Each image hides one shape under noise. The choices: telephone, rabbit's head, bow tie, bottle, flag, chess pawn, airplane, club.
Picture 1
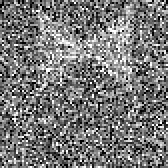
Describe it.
light bow tie
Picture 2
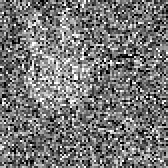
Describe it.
light rabbit's head
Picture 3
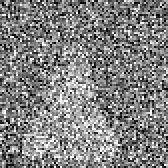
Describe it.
light chess pawn
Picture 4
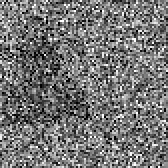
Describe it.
dark chess pawn
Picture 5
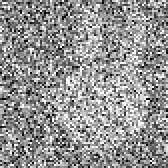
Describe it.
light rabbit's head
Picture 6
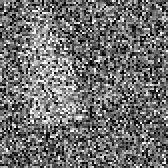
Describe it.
light bottle
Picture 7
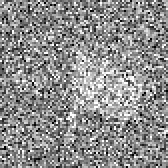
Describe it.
light flag
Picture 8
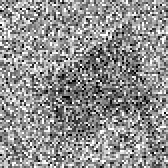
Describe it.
dark flag
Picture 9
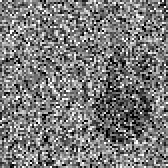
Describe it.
dark rabbit's head
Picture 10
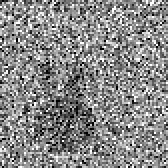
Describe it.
dark rabbit's head
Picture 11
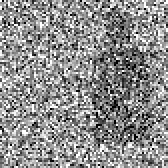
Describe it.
dark bottle
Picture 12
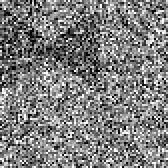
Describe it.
dark bow tie
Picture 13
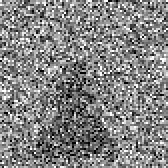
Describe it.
dark chess pawn
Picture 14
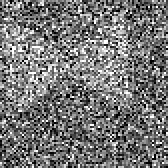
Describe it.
light bow tie
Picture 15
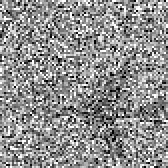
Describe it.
dark airplane
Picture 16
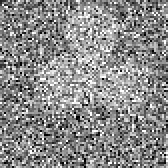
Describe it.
light club
